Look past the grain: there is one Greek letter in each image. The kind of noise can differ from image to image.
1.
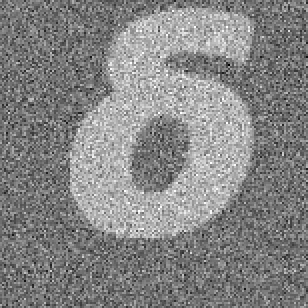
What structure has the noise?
low rank plus noise
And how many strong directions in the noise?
five to eight
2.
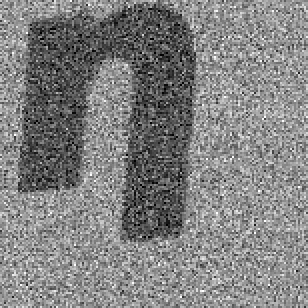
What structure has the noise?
low rank plus noise
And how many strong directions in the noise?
one
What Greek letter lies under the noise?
eta
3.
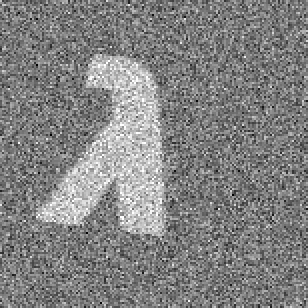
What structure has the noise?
low rank plus noise
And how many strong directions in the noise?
two
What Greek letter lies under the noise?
lambda
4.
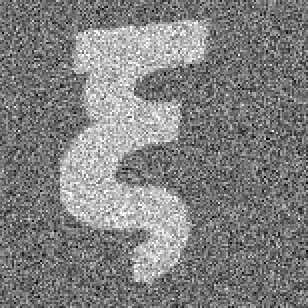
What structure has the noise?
low rank plus noise
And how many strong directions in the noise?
one
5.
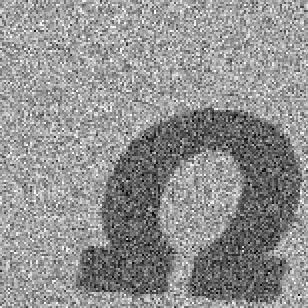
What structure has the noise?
low rank plus noise
